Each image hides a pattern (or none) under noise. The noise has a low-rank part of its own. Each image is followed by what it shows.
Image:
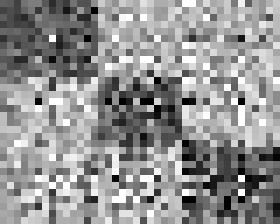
blocks along the diagonal
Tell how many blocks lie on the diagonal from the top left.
3
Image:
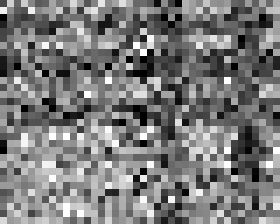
bands of rows crossing bands of columns
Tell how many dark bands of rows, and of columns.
3 and 2
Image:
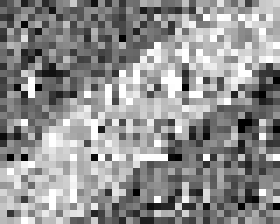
a diagonal band
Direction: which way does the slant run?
bottom left to top right
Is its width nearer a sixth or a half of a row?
a half
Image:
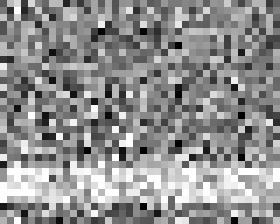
one band of rows
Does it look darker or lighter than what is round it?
lighter
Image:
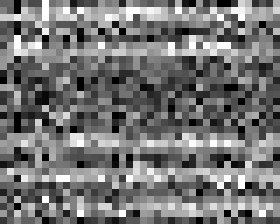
bands of rows
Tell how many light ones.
5
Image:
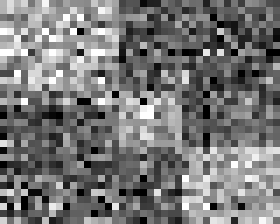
blocks along the diagonal
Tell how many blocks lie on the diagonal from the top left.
3
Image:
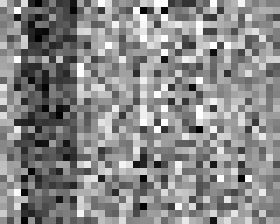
one band of columns
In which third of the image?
left
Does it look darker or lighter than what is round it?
darker
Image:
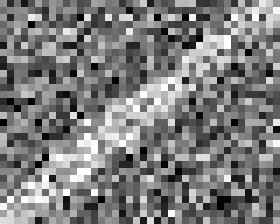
a diagonal band
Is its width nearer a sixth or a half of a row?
a sixth
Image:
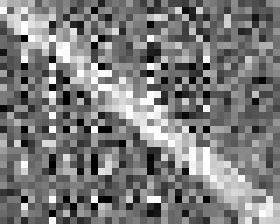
a diagonal band
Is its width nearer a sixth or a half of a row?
a sixth
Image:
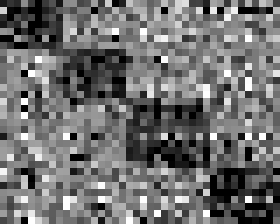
blocks along the diagonal
